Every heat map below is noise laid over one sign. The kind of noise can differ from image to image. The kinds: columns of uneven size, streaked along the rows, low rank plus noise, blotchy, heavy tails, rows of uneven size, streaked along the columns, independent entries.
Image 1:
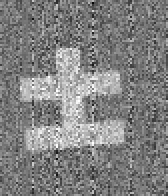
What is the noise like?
columns of uneven size
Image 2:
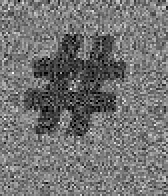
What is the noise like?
low rank plus noise
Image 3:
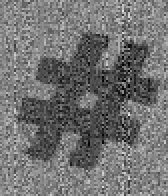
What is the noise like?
columns of uneven size
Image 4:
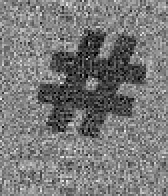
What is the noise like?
low rank plus noise
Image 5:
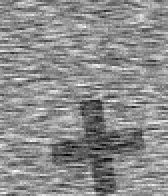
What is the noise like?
streaked along the rows
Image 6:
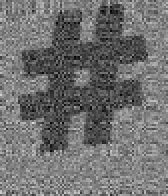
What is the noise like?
low rank plus noise
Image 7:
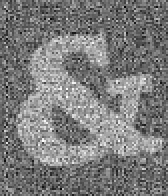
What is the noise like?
low rank plus noise
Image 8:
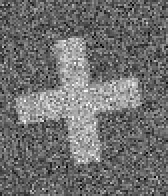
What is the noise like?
independent entries
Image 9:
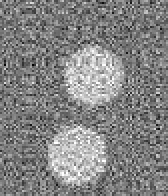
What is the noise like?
low rank plus noise
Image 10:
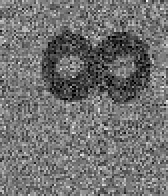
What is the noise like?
low rank plus noise
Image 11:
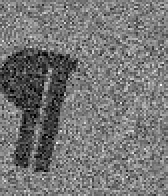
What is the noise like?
low rank plus noise
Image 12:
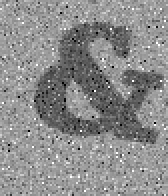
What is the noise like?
heavy tails
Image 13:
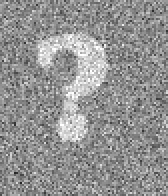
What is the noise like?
independent entries
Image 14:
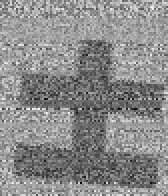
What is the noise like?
rows of uneven size
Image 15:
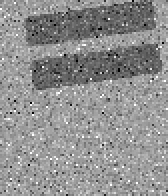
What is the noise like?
heavy tails
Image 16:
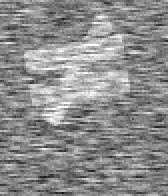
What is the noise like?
streaked along the rows
